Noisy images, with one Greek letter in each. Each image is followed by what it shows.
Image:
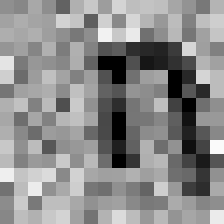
eta
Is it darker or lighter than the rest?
darker
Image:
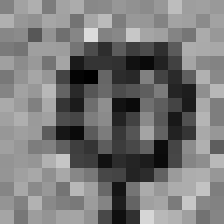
phi
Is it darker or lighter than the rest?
darker
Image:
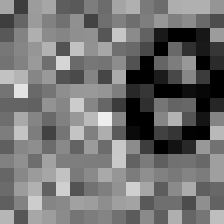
theta
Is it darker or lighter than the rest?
darker
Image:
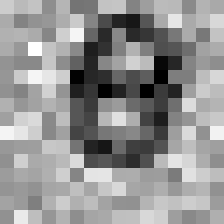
theta
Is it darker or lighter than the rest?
darker
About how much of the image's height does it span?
two thirds
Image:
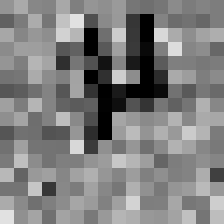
mu
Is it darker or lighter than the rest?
darker
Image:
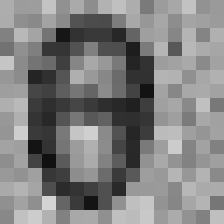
theta
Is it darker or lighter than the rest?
darker
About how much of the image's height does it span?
nearly all
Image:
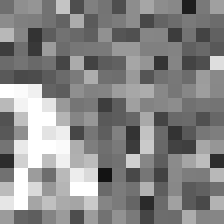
lambda
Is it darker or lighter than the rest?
lighter
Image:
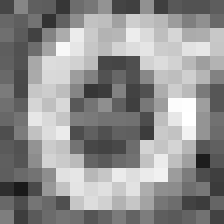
sigma
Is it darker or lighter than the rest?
lighter
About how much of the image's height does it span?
nearly all
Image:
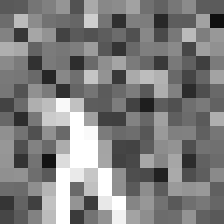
lambda
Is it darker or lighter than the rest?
lighter
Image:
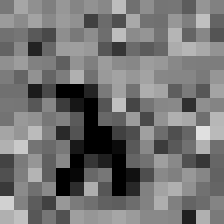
lambda
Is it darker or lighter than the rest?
darker
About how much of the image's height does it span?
half
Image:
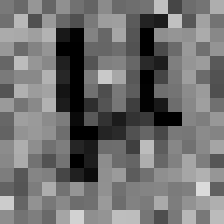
mu
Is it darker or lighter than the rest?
darker
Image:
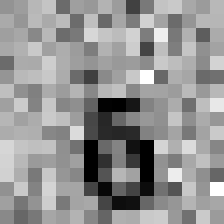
delta
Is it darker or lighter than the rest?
darker
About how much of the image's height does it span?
half
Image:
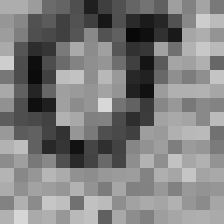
sigma
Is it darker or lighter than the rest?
darker
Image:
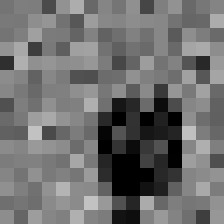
phi
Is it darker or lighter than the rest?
darker
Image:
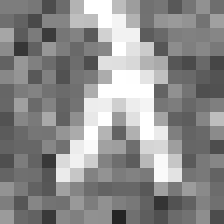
lambda
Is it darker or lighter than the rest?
lighter
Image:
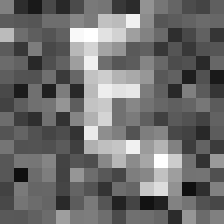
xi
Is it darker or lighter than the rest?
lighter
